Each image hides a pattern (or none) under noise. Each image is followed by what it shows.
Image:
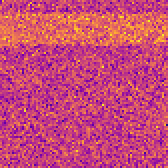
one band of rows
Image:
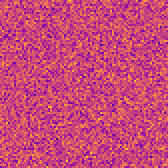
only noise
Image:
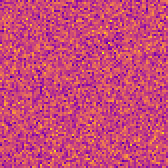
only noise
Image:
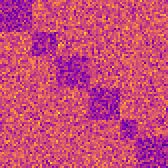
blocks along the diagonal
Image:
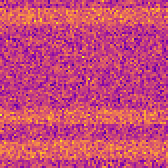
bands of rows
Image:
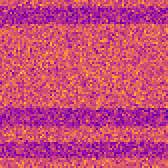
bands of rows
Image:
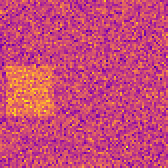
one block
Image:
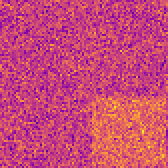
one block
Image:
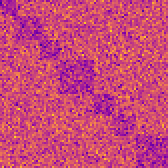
blocks along the diagonal
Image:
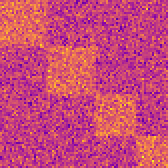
blocks along the diagonal
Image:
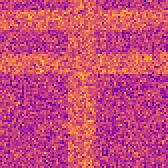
bands of rows crossing bands of columns
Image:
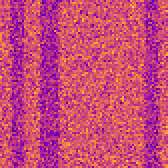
bands of columns
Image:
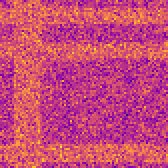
bands of rows crossing bands of columns
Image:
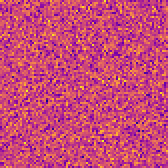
only noise
